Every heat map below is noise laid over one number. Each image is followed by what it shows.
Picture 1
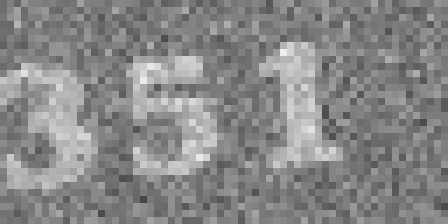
351
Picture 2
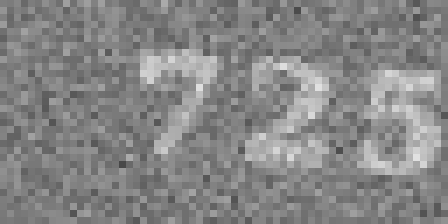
725
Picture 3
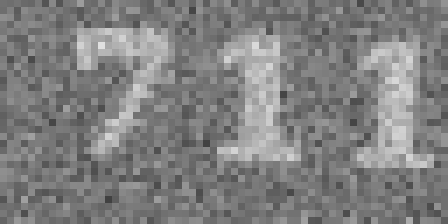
711
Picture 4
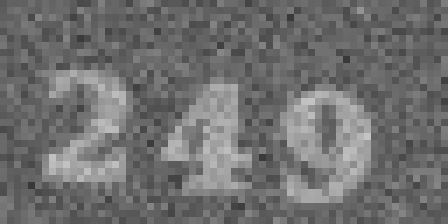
249
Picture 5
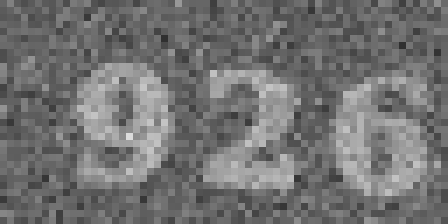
926
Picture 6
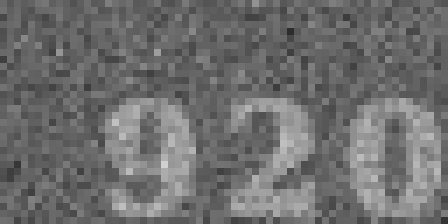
920
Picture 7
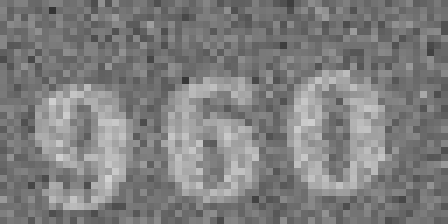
960
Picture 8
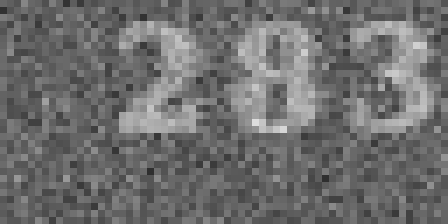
283
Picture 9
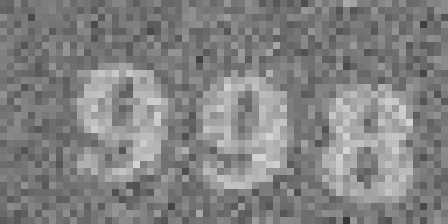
998
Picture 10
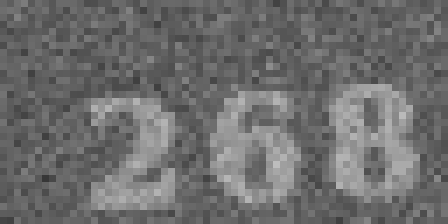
268
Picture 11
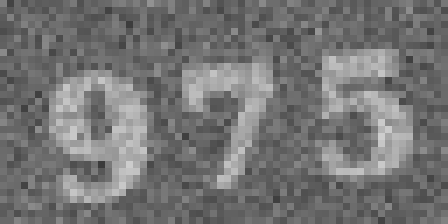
975
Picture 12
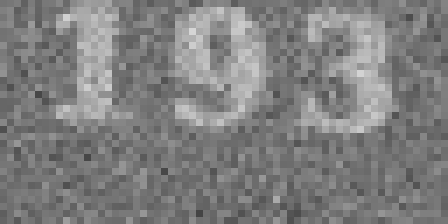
193
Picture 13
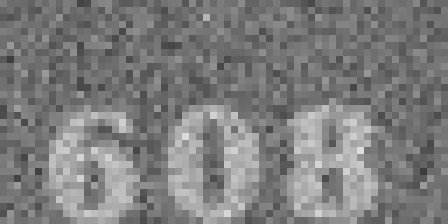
608
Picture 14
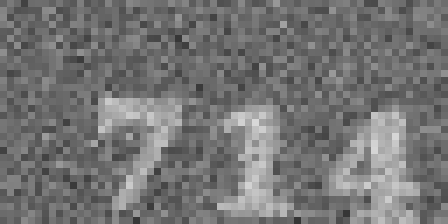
714
